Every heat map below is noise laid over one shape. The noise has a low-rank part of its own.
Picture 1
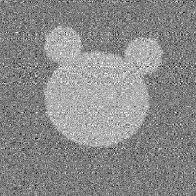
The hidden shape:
bear's head
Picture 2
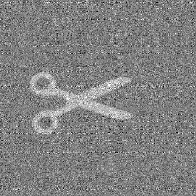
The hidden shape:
pair of scissors
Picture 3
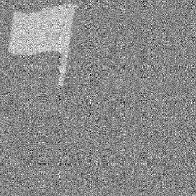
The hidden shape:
flag
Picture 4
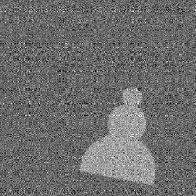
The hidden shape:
chess pawn
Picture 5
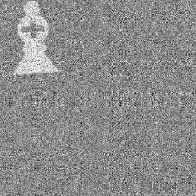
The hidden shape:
chess bishop
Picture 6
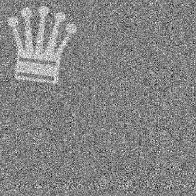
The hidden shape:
chess queen
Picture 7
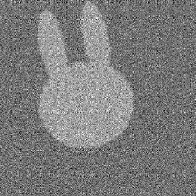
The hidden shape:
rabbit's head
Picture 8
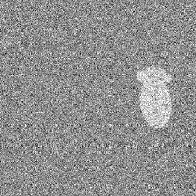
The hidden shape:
footprint
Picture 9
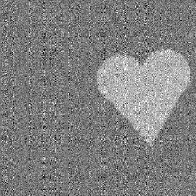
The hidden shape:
heart
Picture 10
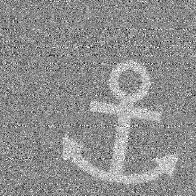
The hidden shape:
anchor
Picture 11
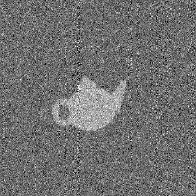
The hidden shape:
teapot
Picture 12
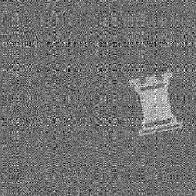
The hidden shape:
chess rook
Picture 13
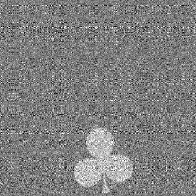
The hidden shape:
club
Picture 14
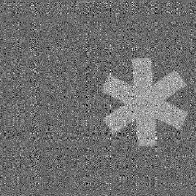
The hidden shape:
asterisk
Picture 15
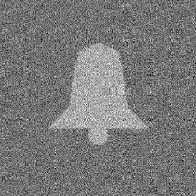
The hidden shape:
bell
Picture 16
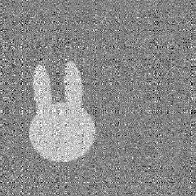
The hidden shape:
rabbit's head
